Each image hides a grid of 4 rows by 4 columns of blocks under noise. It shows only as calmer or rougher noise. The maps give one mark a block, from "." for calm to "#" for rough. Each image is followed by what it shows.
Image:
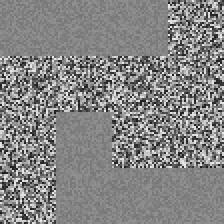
...#
####
#.##
#...
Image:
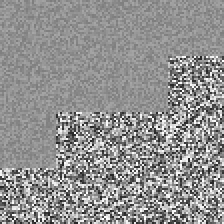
....
...#
.###
####
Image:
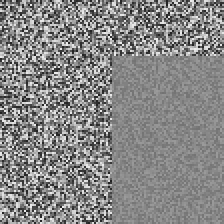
####
##..
##..
##..
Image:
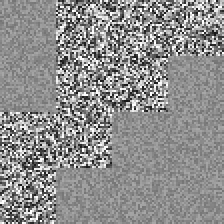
.###
.##.
##..
#...
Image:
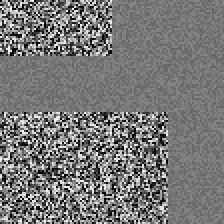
##..
....
###.
###.
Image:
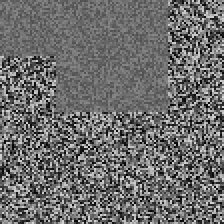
...#
#..#
####
####
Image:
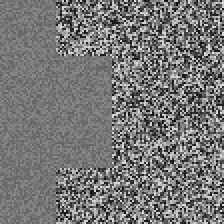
.###
..##
..##
.###
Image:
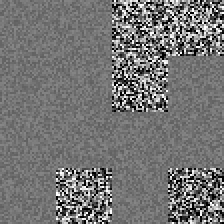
..##
..#.
....
.#.#
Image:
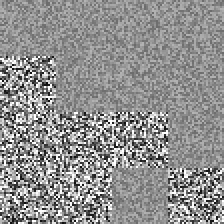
....
#...
###.
##.#
